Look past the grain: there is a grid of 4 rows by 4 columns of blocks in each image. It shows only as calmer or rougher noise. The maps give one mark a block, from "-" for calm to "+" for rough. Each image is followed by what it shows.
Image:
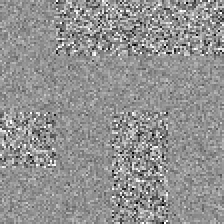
- + + +
- - - -
+ - + -
- - + -
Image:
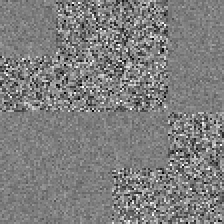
- + + -
+ + + -
- - - +
- - + +
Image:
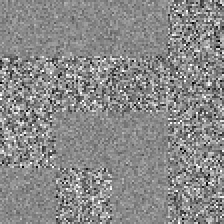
- - - +
+ + + +
+ - - +
- + - +
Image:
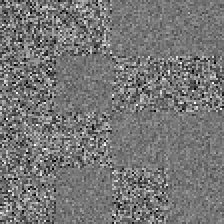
+ + - -
+ - + +
+ + - -
+ - + -
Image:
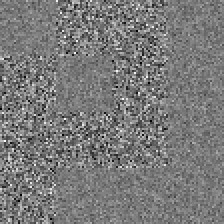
- + + -
+ - + -
+ + + -
+ - - -
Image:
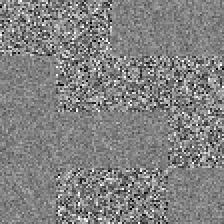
+ + - -
- + + +
- - - +
- + + -
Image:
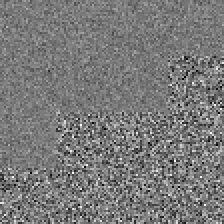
- - - -
- - - +
- + + +
+ + + +
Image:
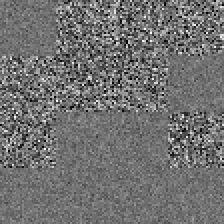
- + + +
+ + + -
+ - - +
- - - -
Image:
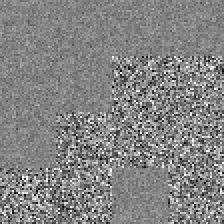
- - - -
- - + +
- + + +
+ + - +
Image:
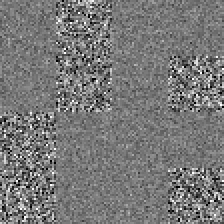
- + - -
- + - +
+ - - -
+ - - +
